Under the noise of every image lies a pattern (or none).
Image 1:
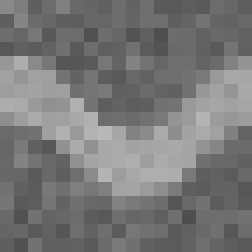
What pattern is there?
a wavy band
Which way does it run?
left to right
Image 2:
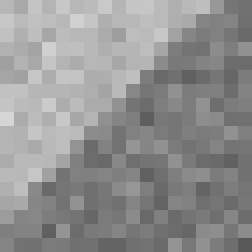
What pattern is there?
a sharp edge
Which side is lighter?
top left
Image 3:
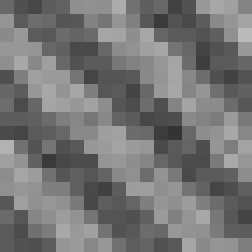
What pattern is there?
diagonal stripes
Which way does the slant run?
top left to bottom right
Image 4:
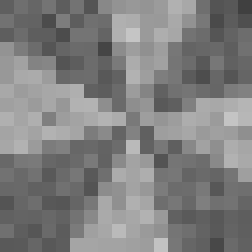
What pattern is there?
spokes from one point
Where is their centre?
centre
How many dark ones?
4
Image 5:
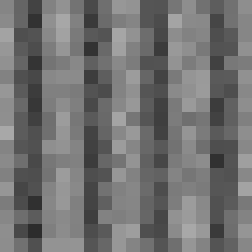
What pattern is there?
vertical stripes
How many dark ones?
4
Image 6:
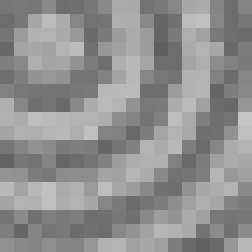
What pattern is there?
rings round one point
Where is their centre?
top left
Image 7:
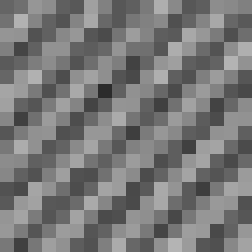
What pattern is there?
diagonal stripes
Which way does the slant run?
bottom left to top right
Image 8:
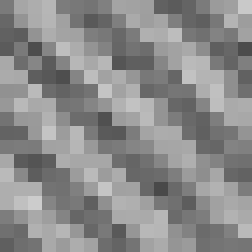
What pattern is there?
diagonal stripes
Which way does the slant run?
top left to bottom right
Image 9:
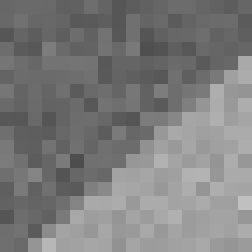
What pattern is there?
a sharp edge
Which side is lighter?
bottom right
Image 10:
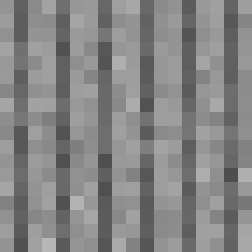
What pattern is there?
vertical stripes
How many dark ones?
6
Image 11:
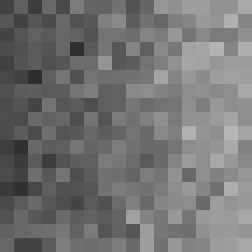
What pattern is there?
a smooth slope
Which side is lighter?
right
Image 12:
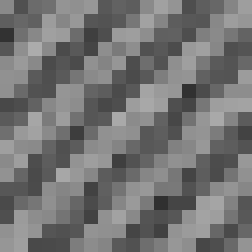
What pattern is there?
diagonal stripes
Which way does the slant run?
bottom left to top right
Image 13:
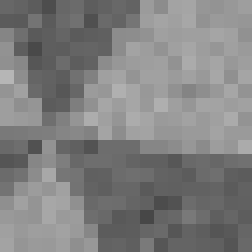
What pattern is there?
spokes from one point
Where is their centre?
middle left
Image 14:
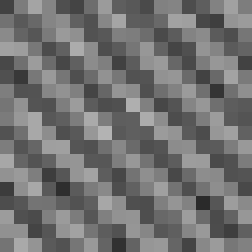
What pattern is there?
diagonal stripes
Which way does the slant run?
top left to bottom right
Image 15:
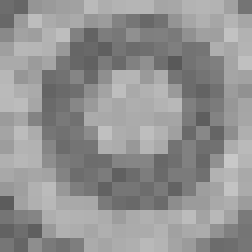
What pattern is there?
rings round one point
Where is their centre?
centre
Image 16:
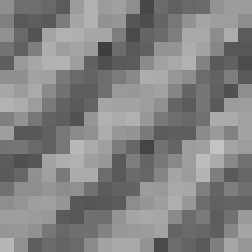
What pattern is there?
diagonal stripes
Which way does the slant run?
bottom left to top right
